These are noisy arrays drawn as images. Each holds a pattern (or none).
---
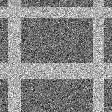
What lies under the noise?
bands of rows crossing bands of columns
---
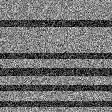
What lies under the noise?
bands of rows
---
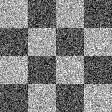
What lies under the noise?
a checkerboard
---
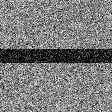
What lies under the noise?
one band of rows
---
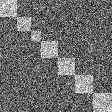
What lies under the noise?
blocks along the diagonal
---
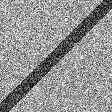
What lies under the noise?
a diagonal band
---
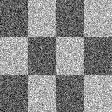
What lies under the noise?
a checkerboard
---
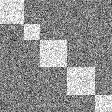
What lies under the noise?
blocks along the diagonal
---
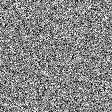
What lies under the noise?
only noise
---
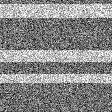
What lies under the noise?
bands of rows
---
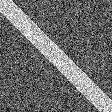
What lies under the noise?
a diagonal band
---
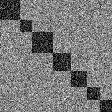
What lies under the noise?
blocks along the diagonal
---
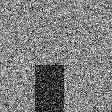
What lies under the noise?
one block
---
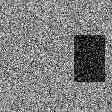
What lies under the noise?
one block
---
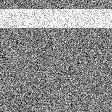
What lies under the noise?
one band of rows
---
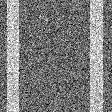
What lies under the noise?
bands of columns
